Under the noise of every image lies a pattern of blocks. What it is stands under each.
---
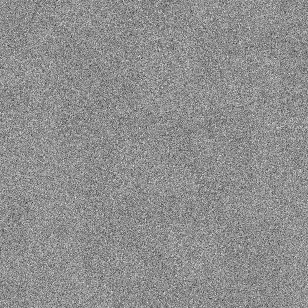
no symmetry
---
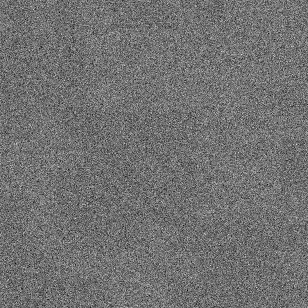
mirrored about the diagonal from the bottom left
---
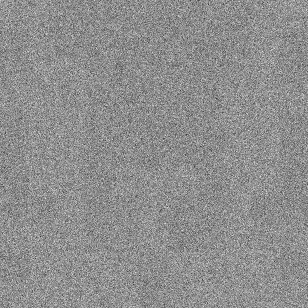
left and right mirror each other
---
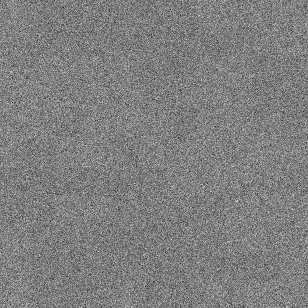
no symmetry
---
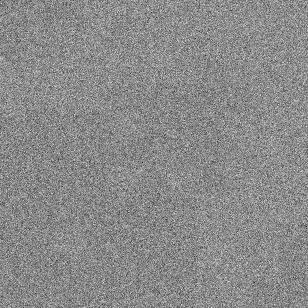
mirrored about the diagonal from the bottom left
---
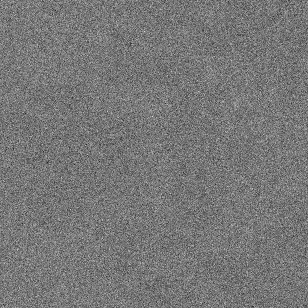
top and bottom mirror each other
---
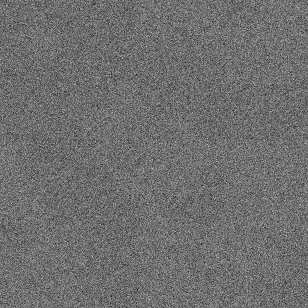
mirrored about the diagonal from the top left
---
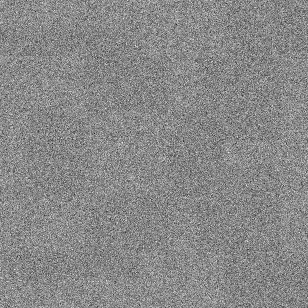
top and bottom mirror each other
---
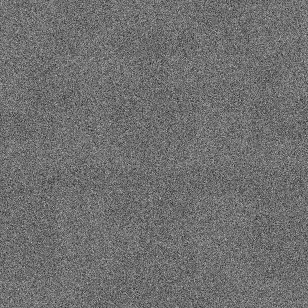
left and right mirror each other
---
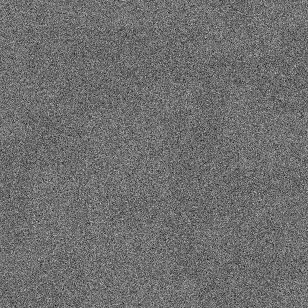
no symmetry
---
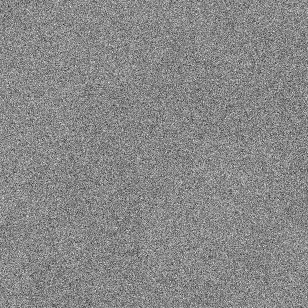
mirrored about the diagonal from the top left
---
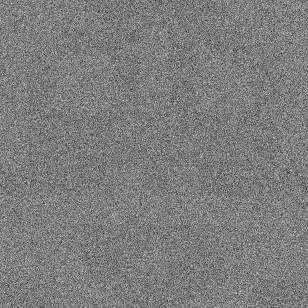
left and right mirror each other
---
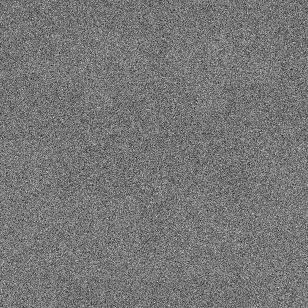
left and right mirror each other
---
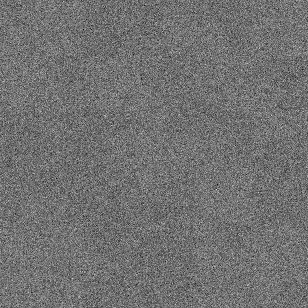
mirrored about the diagonal from the bottom left
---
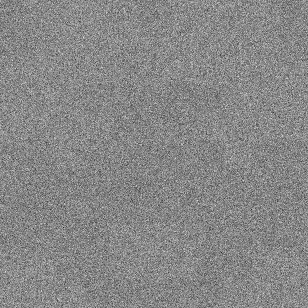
left and right mirror each other
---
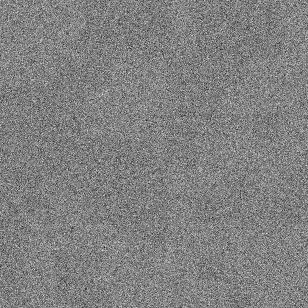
no symmetry
